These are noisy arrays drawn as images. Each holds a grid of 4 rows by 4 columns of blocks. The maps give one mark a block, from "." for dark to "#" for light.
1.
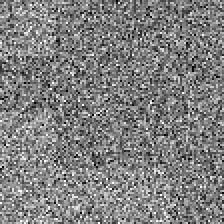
# . . .
. . . .
# . . .
# # # .
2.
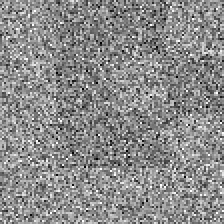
# . . #
# . # .
# . . #
# # # #
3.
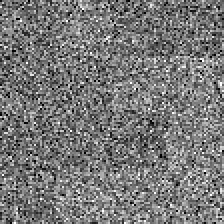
. # . .
. . # #
. . . #
. # # #
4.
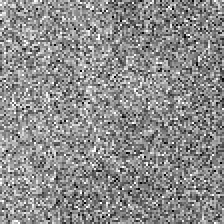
# # . .
# # # .
# # . .
# . . .
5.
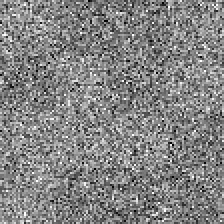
# . . #
. # . #
# # # .
# . . .
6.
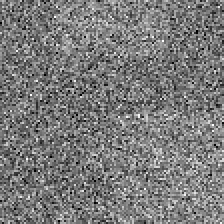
. # # .
. . . .
. . # #
. . # #
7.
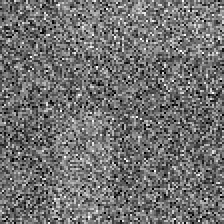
. # # #
. . . .
. # . .
. # . .
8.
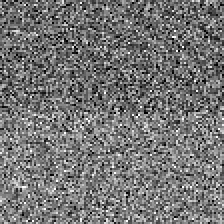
. . . .
. . . .
# # # #
# # # #
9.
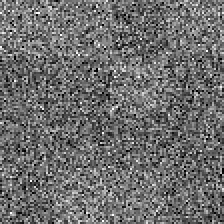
# # . #
. . # .
. . . .
. # # .
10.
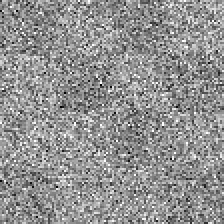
. # . #
# . # .
# # . #
. # # .
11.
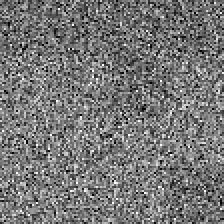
. . . .
# # . #
# # # #
# # # .
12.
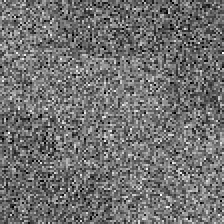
# . . .
# # # .
. # # #
. . # #
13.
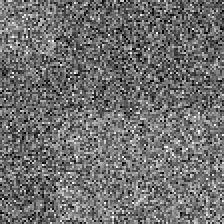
# . . .
. . . .
. # # #
. # # #
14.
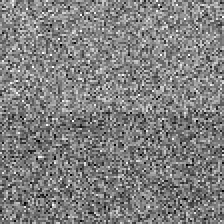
# # # #
# # # #
. . . .
. . . .
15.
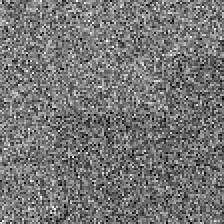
# # # #
# # # .
# . . .
# . . .
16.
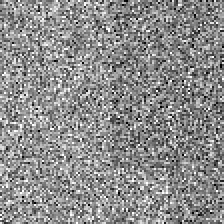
# # . .
# # . .
# # . .
# # # .
